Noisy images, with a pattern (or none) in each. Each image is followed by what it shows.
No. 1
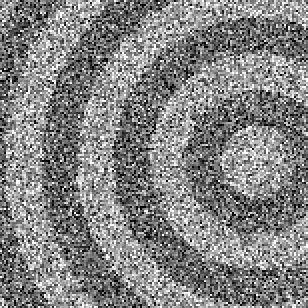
rings round one point
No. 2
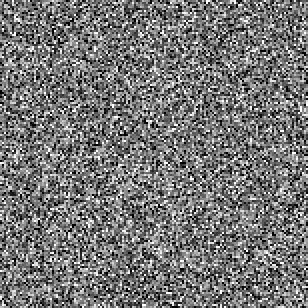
only noise
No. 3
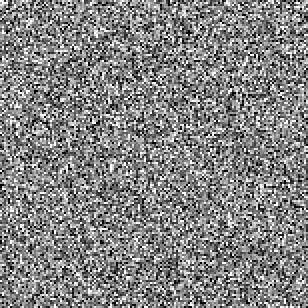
only noise
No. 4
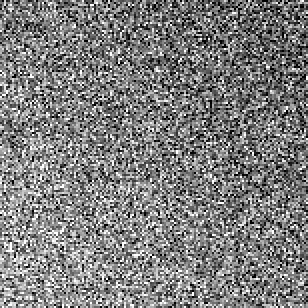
a smooth slope
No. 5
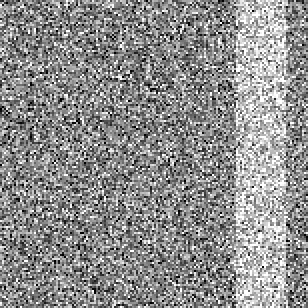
one vertical stripe
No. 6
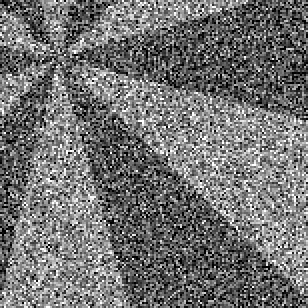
spokes from one point
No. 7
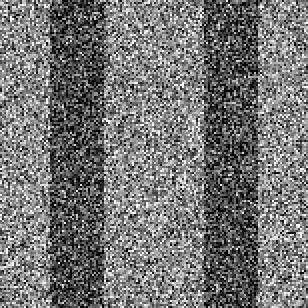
vertical stripes
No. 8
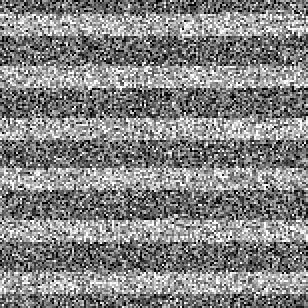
horizontal stripes
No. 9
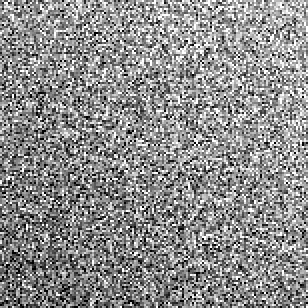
a smooth slope
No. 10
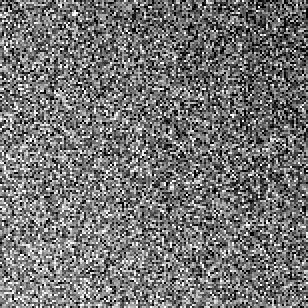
a smooth slope
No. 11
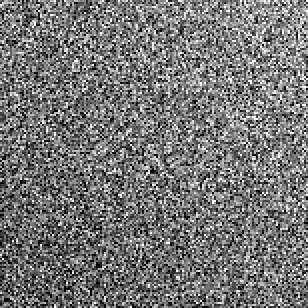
a smooth slope
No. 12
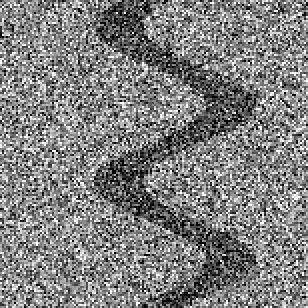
a wavy band
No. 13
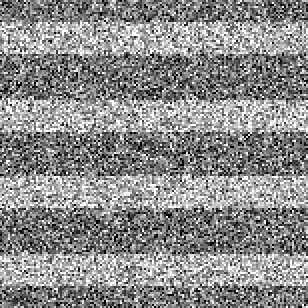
horizontal stripes
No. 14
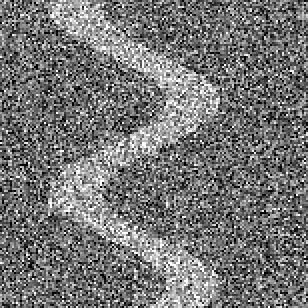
a wavy band
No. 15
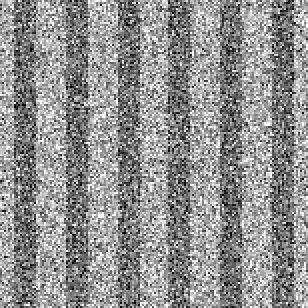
vertical stripes
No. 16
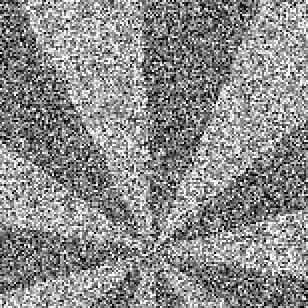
spokes from one point
